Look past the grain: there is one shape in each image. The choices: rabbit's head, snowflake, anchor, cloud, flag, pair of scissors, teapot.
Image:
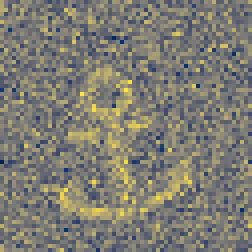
anchor
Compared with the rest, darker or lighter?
lighter
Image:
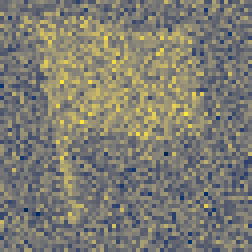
flag
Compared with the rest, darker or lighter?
lighter
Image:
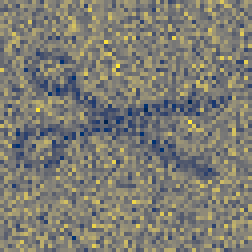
pair of scissors
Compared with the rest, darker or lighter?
darker
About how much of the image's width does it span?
nearly all
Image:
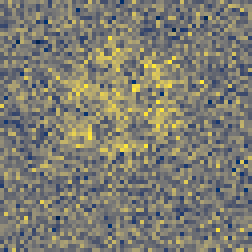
snowflake
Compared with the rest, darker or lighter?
lighter
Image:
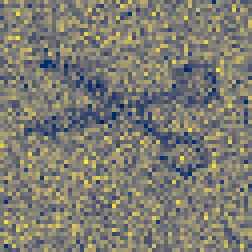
pair of scissors
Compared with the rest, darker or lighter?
darker
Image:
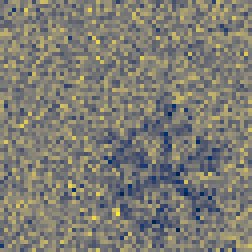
snowflake
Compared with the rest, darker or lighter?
darker
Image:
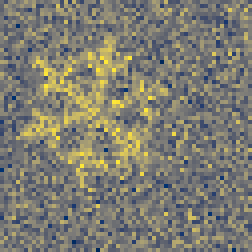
snowflake
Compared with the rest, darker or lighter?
lighter
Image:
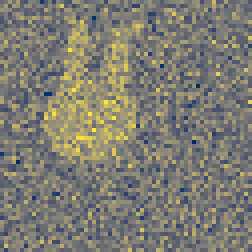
rabbit's head
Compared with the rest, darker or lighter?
lighter
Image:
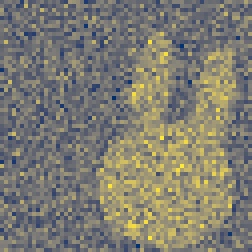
rabbit's head
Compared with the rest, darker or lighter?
lighter
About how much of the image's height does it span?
nearly all
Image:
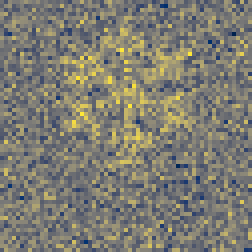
snowflake
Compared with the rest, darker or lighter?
lighter
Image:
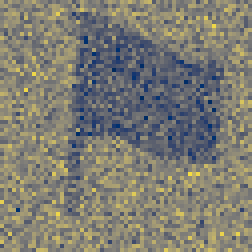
flag
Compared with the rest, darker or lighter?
darker
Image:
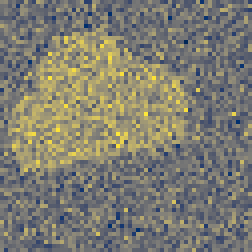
cloud
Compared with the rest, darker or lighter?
lighter
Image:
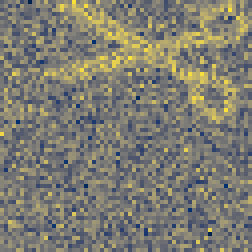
pair of scissors
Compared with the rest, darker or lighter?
lighter
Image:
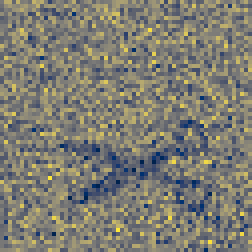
pair of scissors
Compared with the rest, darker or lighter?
darker
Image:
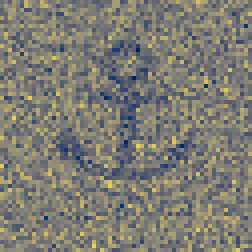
anchor
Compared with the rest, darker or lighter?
darker
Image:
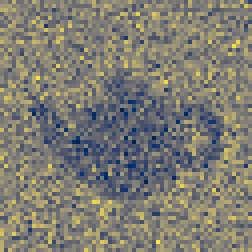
teapot
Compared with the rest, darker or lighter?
darker
